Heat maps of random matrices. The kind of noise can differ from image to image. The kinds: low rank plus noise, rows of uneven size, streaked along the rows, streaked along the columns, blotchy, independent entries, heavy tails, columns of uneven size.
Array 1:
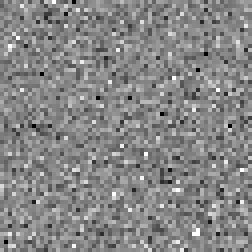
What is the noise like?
heavy tails
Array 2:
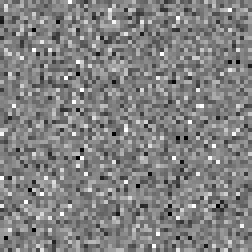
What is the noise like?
heavy tails
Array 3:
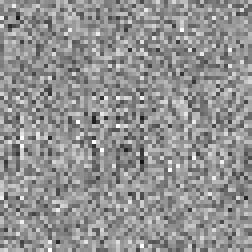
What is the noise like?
low rank plus noise
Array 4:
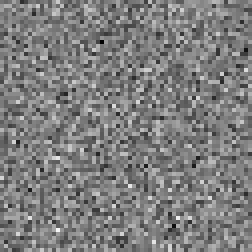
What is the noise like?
independent entries
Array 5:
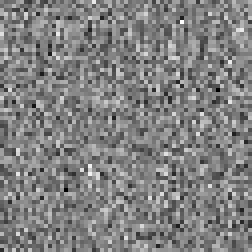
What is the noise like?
low rank plus noise
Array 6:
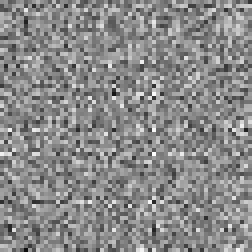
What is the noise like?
low rank plus noise
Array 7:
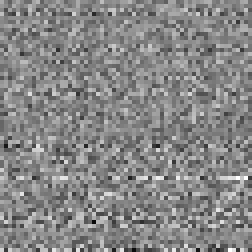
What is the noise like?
rows of uneven size
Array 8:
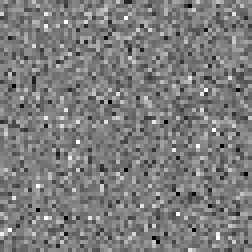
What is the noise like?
heavy tails
